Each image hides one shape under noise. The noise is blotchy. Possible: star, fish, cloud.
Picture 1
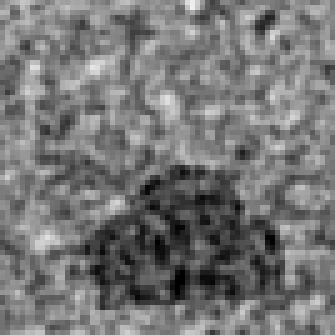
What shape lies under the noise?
cloud
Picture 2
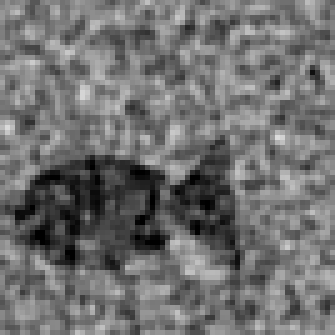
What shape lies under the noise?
fish
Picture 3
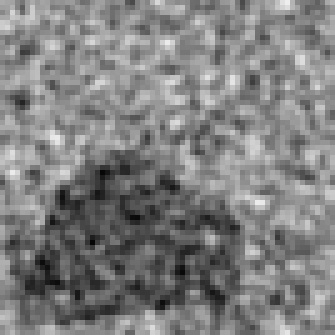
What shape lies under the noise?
cloud
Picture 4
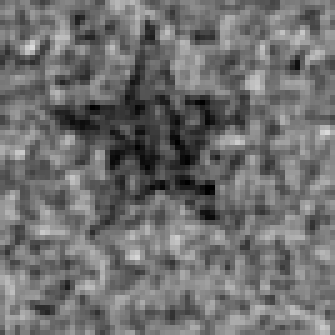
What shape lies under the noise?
star
